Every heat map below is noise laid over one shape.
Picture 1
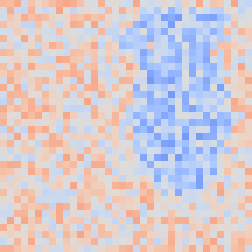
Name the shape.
footprint
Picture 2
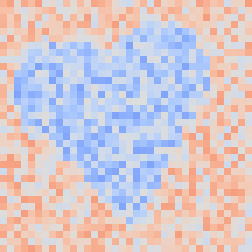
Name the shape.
heart
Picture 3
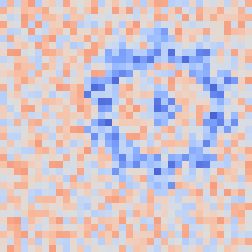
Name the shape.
gear
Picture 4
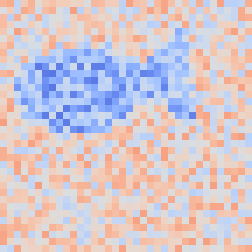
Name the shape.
fish
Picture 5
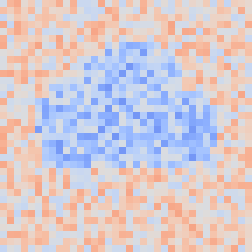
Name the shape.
cloud
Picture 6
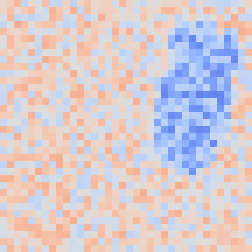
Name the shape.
footprint
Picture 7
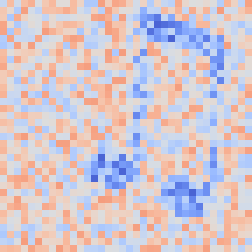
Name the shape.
pair of musical notes
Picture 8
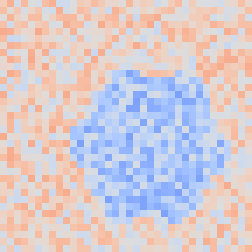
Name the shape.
flower
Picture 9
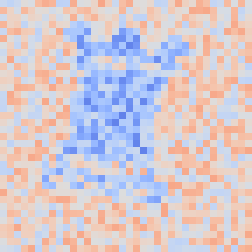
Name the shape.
chess rook
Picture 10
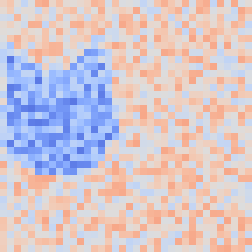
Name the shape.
cat's head
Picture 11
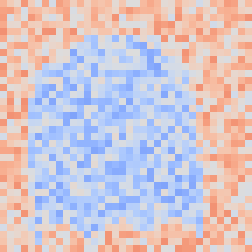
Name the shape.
ghost
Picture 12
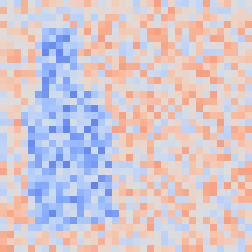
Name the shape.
bottle
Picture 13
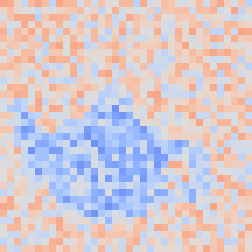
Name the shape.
teapot
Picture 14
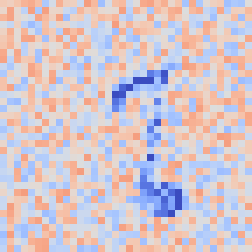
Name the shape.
musical note
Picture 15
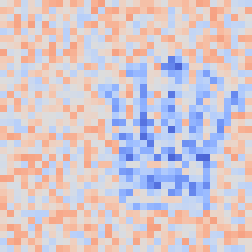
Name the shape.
chess queen
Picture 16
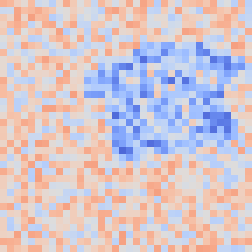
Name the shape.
telephone
